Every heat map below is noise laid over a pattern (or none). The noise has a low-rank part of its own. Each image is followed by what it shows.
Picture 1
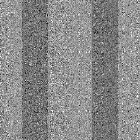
vertical stripes
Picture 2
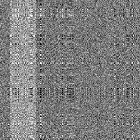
one vertical stripe
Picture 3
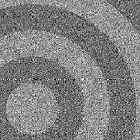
rings round one point
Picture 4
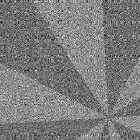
spokes from one point
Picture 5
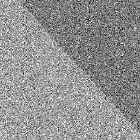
a sharp edge
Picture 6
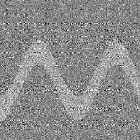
a wavy band
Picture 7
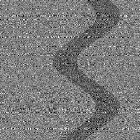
a wavy band
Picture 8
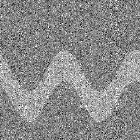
a wavy band
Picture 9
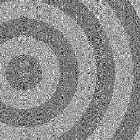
rings round one point
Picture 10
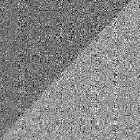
a sharp edge
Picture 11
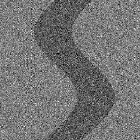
a wavy band
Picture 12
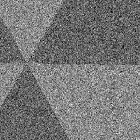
spokes from one point
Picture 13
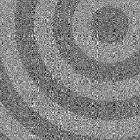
rings round one point
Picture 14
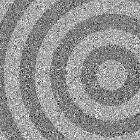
rings round one point
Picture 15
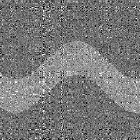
a wavy band
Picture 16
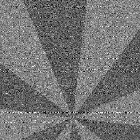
spokes from one point
